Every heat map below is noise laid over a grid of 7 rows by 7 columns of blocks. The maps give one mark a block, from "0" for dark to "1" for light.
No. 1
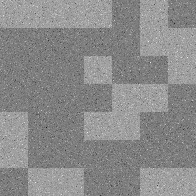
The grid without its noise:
1 1 1 1 0 1 0
0 0 0 0 0 1 1
0 0 0 1 0 0 1
0 0 0 0 1 1 0
1 0 0 1 1 0 0
1 0 0 0 0 0 0
0 1 1 0 0 1 1
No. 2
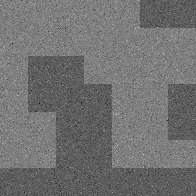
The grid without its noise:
1 1 1 1 1 0 0
1 1 1 1 1 1 1
1 0 0 1 1 1 1
1 0 0 0 1 1 0
1 1 0 0 1 1 0
1 1 0 0 1 1 1
0 0 0 0 0 0 0
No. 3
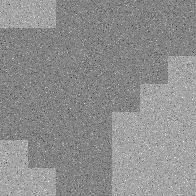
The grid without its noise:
1 1 0 0 0 0 0
0 0 0 0 0 0 0
0 0 0 0 0 0 1
0 0 0 0 0 1 1
0 0 0 0 1 1 1
1 0 0 0 1 1 1
1 1 0 0 1 1 1
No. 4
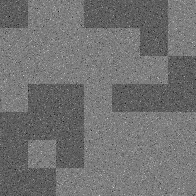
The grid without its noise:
0 1 1 0 0 0 1
1 1 1 1 1 0 1
1 1 1 1 1 1 0
1 0 0 1 0 0 0
0 0 0 1 1 1 1
0 1 0 1 1 1 1
0 0 1 1 1 1 1
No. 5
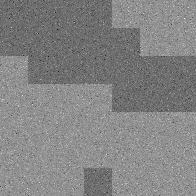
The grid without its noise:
0 0 0 0 1 1 1
0 0 0 0 0 1 1
1 0 0 0 0 0 0
1 1 1 1 0 0 0
1 1 1 1 1 1 1
1 1 1 1 1 1 1
1 1 1 0 1 1 1
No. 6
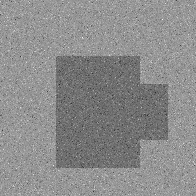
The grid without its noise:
1 1 1 1 1 1 1
1 1 1 1 1 1 1
1 1 0 0 0 1 1
1 1 0 0 0 0 1
1 1 0 0 0 0 1
1 1 0 0 0 1 1
1 1 1 1 1 1 1
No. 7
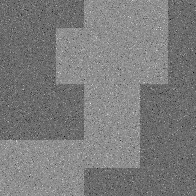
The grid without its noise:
0 0 0 1 1 1 0
0 0 1 1 1 1 0
0 0 1 1 1 1 0
0 0 0 1 1 0 0
0 0 0 1 1 0 0
1 1 1 1 1 0 0
1 1 1 0 0 0 0
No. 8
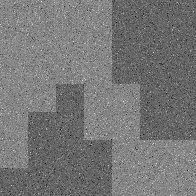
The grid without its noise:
1 1 1 1 0 0 0
1 1 1 1 0 0 0
1 1 1 1 0 0 0
1 1 0 1 1 0 0
1 0 0 1 1 0 0
1 0 0 0 1 1 1
0 0 0 0 1 1 1
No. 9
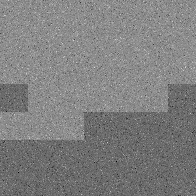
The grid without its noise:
1 1 1 1 1 1 1
1 1 1 1 1 1 1
1 1 1 1 1 1 1
0 1 1 1 1 1 0
1 1 1 0 0 0 0
0 0 0 0 0 0 0
0 0 0 0 0 0 0
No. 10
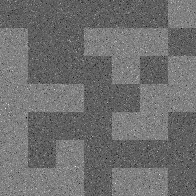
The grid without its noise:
0 0 0 0 0 0 1
1 0 0 1 1 1 0
1 0 0 0 1 0 1
1 1 1 0 0 1 1
1 0 0 0 1 1 0
1 0 1 0 0 0 0
1 1 1 0 1 1 0
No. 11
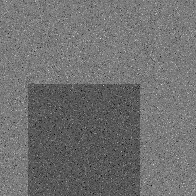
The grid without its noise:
1 1 1 1 1 1 1
1 1 1 1 1 1 1
1 1 1 1 1 1 1
1 0 0 0 0 1 1
1 0 0 0 0 1 1
1 0 0 0 0 1 1
1 0 0 0 0 1 1
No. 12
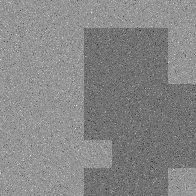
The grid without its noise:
1 1 1 1 1 1 1
1 1 1 0 0 0 1
1 1 1 0 0 0 1
1 1 1 0 0 0 0
1 1 1 0 0 0 0
1 1 1 1 0 0 0
1 1 1 0 0 0 1
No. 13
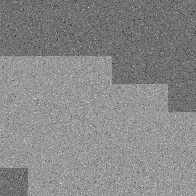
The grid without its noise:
0 0 0 0 0 0 0
0 0 0 0 0 0 0
1 1 1 1 0 0 0
1 1 1 1 1 1 0
1 1 1 1 1 1 1
1 1 1 1 1 1 1
0 1 1 1 1 1 1
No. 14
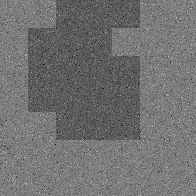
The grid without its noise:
1 1 0 0 0 1 1
1 0 0 0 1 1 1
1 0 0 0 0 1 1
1 0 0 0 0 1 1
1 1 0 0 0 1 1
1 1 1 1 1 1 1
1 1 1 1 1 1 1
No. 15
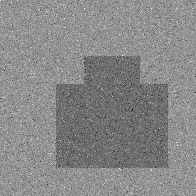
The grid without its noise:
1 1 1 1 1 1 1
1 1 1 1 1 1 1
1 1 1 0 0 1 1
1 1 0 0 0 0 1
1 1 0 0 0 0 1
1 1 0 0 0 0 1
1 1 1 1 1 1 1
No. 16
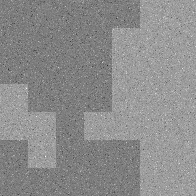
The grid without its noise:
0 0 0 0 0 1 1
0 0 0 0 1 1 1
0 0 0 0 1 1 1
1 0 0 0 1 1 1
1 1 0 1 1 1 1
0 1 0 0 0 1 1
0 0 0 0 0 1 1
